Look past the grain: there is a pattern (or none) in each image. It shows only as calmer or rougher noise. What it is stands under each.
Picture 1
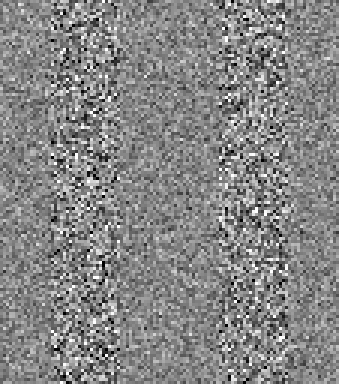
vertical stripes
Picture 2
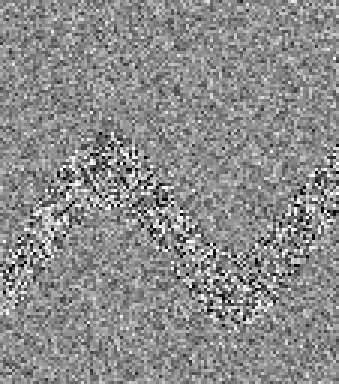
a wavy band
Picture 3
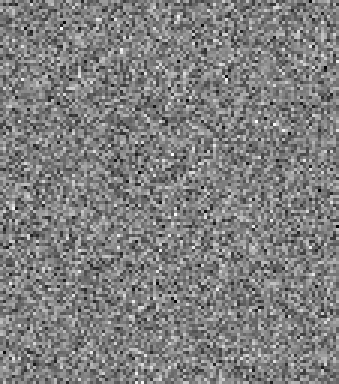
only noise
